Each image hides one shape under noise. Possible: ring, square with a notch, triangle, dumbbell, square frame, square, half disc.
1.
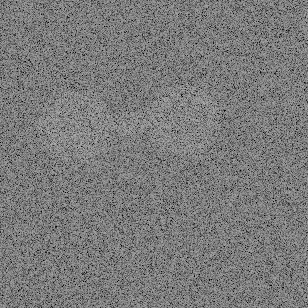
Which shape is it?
dumbbell
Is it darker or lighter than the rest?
lighter
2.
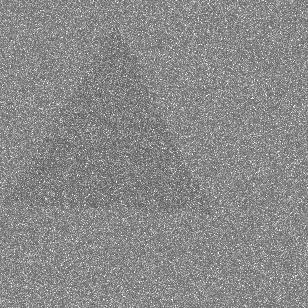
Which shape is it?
triangle
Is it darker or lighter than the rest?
darker
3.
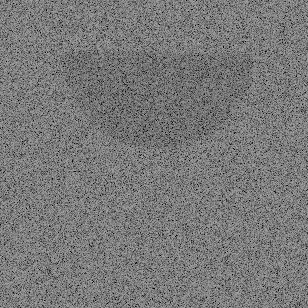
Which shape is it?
half disc
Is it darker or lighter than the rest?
darker
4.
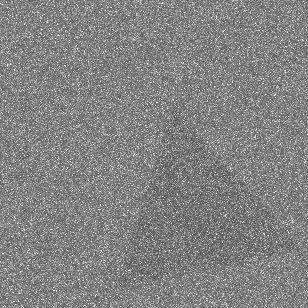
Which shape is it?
triangle
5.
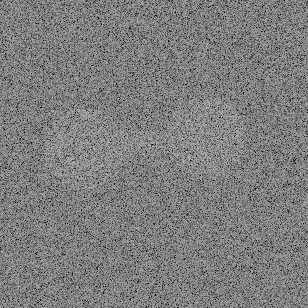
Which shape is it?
dumbbell
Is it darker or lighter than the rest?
lighter
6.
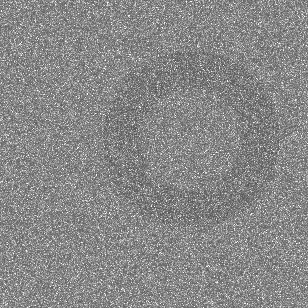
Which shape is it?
ring
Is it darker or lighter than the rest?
darker
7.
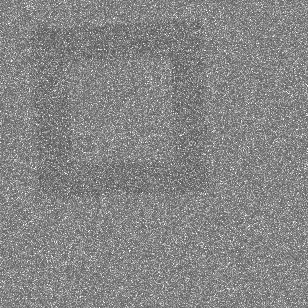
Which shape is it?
square frame
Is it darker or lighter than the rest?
darker
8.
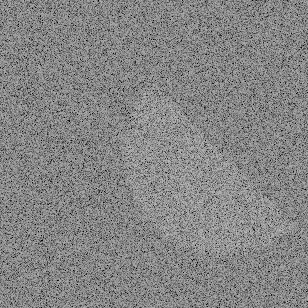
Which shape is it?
half disc
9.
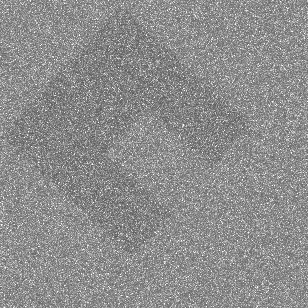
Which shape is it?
square with a notch
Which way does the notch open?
down and right
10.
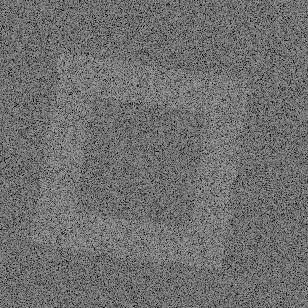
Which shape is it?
square frame
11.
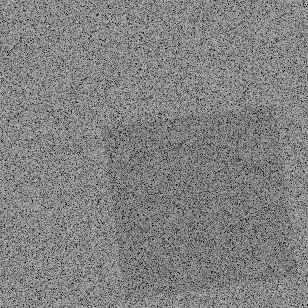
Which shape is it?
square
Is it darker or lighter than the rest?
darker
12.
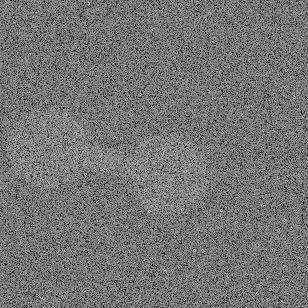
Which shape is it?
dumbbell
